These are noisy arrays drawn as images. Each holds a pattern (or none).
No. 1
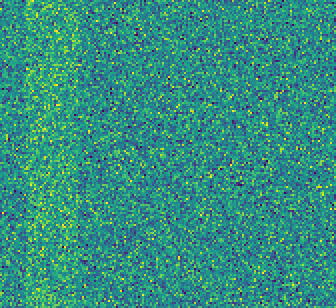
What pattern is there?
one band of columns
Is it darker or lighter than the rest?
lighter
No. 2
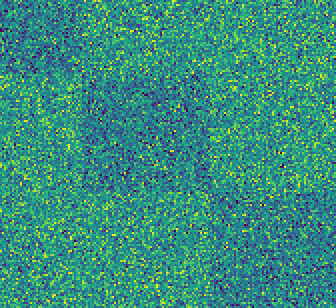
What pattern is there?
blocks along the diagonal
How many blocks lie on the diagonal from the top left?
3
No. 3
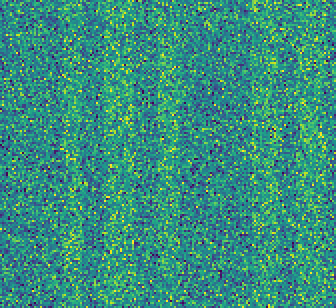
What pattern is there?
bands of columns
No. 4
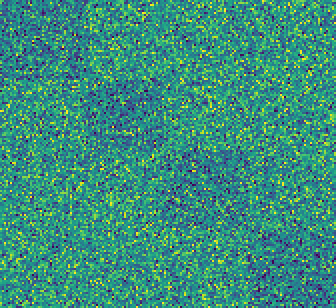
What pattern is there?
blocks along the diagonal
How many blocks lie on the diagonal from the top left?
4
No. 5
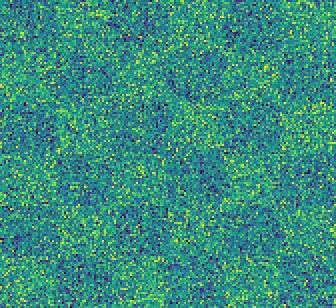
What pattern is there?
a checkerboard
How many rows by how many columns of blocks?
6 by 6
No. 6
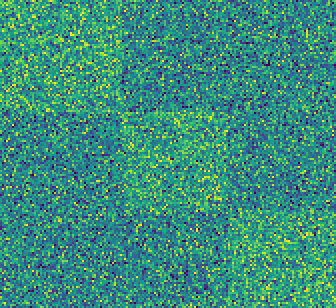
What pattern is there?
blocks along the diagonal
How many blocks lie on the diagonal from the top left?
3
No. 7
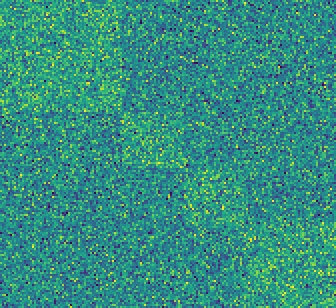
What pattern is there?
blocks along the diagonal
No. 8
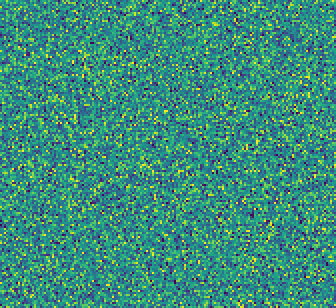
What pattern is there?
only noise
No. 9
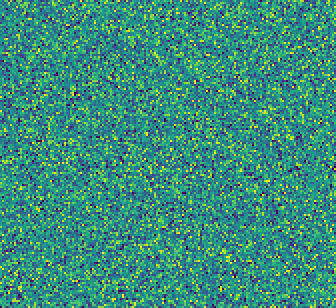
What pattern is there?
only noise
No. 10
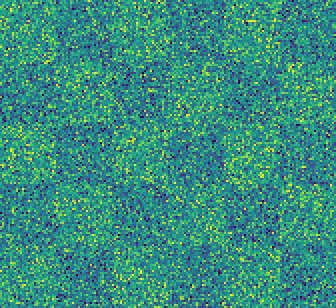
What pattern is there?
a checkerboard
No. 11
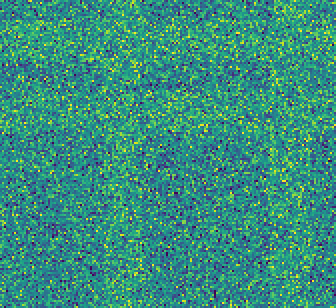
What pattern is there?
bands of rows crossing bands of columns
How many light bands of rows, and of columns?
2 and 2
